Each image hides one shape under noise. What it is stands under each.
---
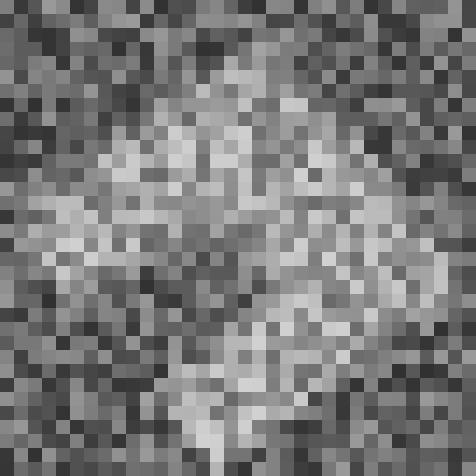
square with a notch
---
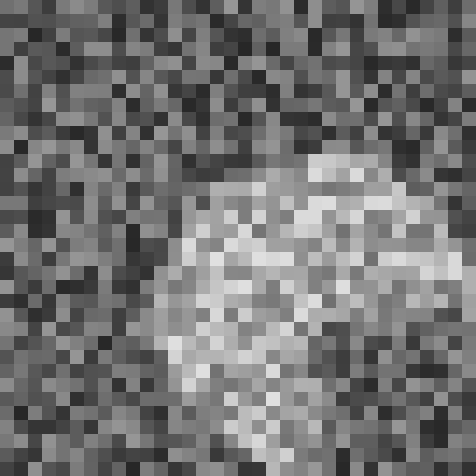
disc with a wedge cut out
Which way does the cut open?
down and right
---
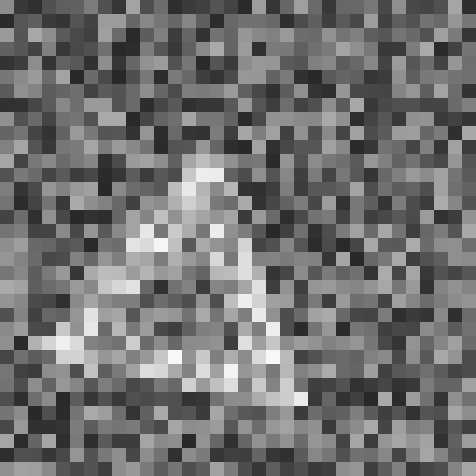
triangle frame
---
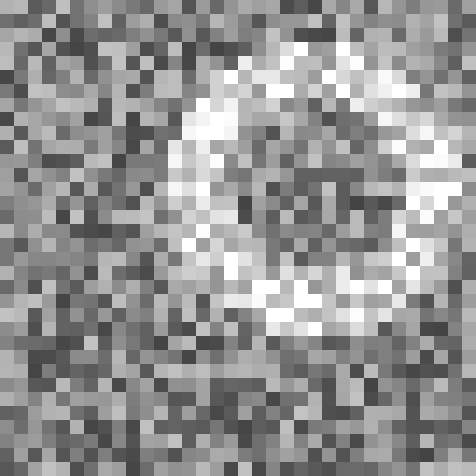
ring
